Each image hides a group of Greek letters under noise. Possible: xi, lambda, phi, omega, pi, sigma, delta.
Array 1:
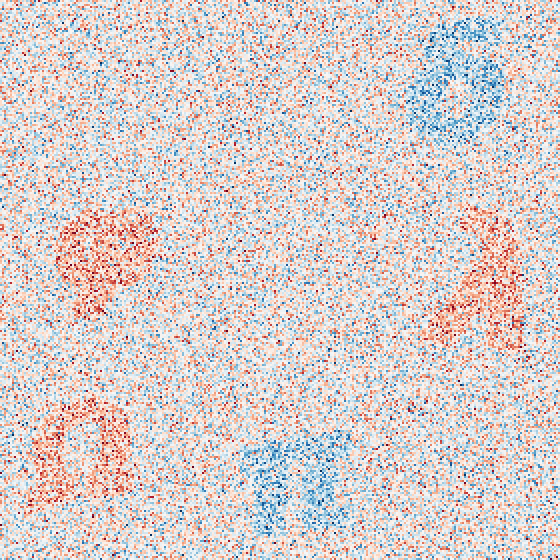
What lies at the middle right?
lambda
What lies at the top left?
nothing
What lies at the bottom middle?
pi
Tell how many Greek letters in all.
5
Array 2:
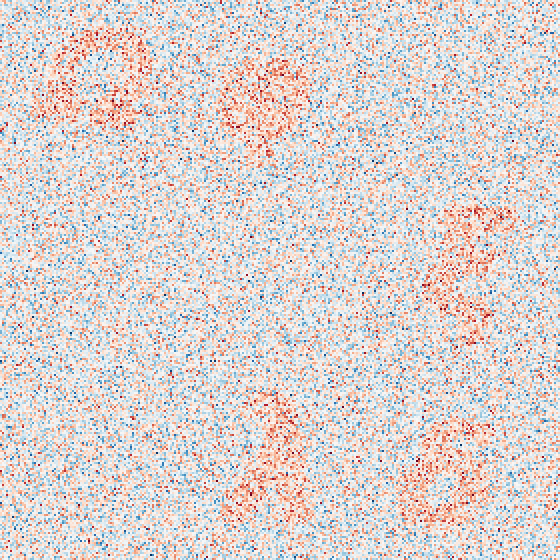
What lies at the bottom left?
nothing
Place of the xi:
middle right
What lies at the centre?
nothing
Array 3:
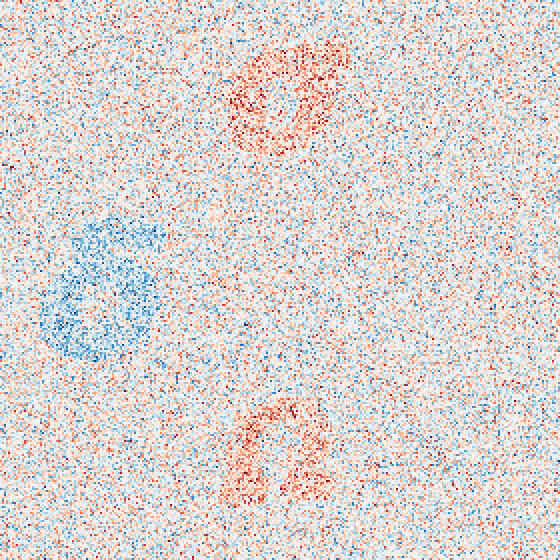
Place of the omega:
bottom middle
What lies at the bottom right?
nothing
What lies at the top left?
nothing
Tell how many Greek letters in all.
3
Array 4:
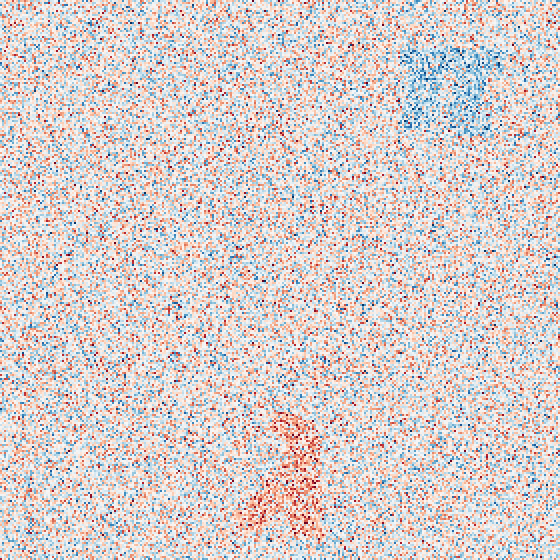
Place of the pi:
top right
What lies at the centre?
nothing
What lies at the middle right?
nothing
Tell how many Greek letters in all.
2
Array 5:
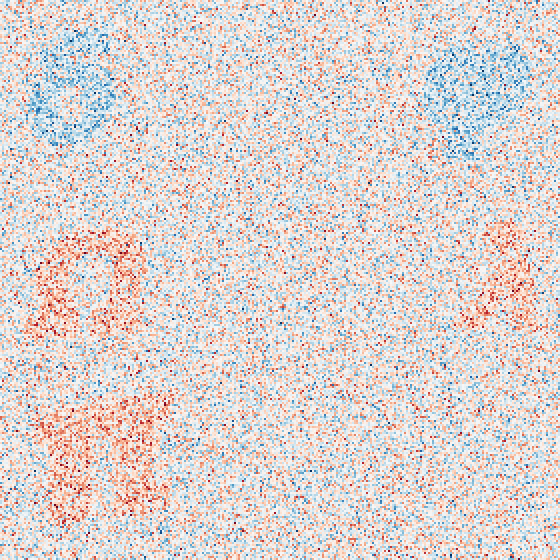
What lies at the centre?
nothing
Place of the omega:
middle left
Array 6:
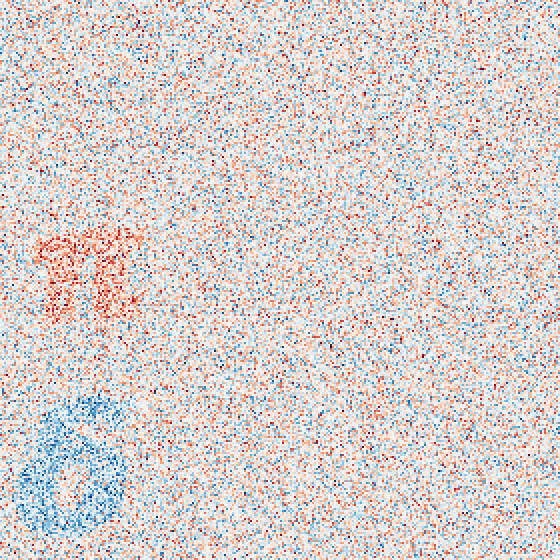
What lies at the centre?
nothing
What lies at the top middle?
nothing
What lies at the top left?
nothing
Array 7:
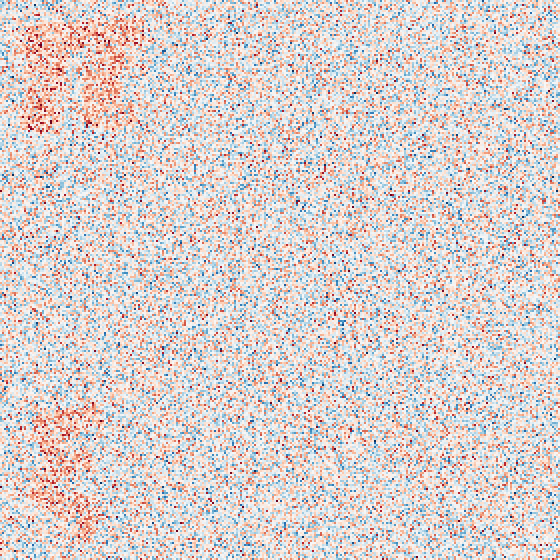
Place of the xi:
bottom left
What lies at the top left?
pi
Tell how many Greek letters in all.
2
